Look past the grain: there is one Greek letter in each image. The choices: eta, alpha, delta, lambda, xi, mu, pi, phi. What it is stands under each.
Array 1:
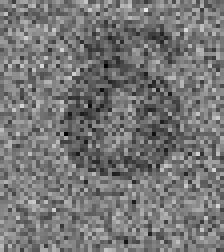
delta
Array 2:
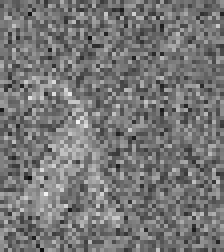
lambda
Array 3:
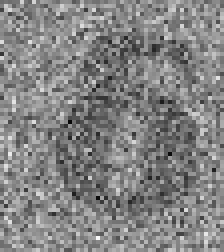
delta
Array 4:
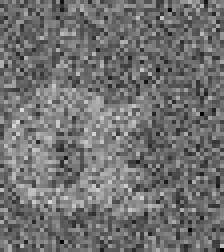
alpha
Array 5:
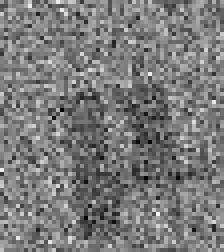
mu
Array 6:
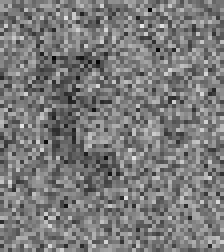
xi
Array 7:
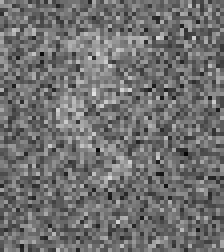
xi
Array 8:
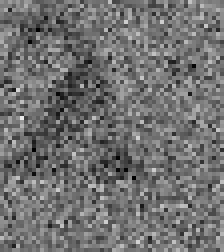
lambda
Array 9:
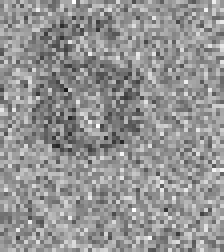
delta
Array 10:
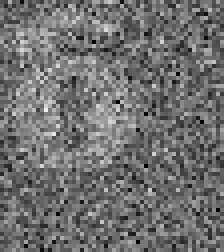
delta
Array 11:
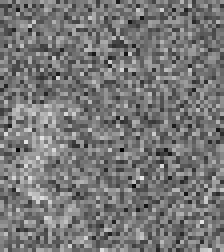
xi
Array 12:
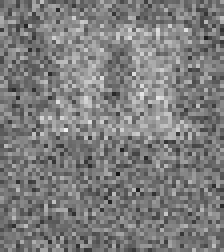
pi
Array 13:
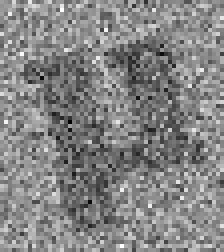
mu
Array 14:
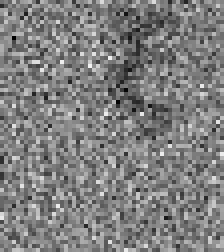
xi
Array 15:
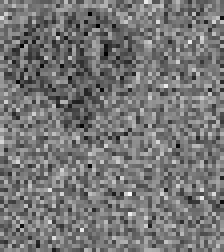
phi
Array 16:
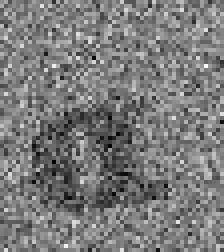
alpha
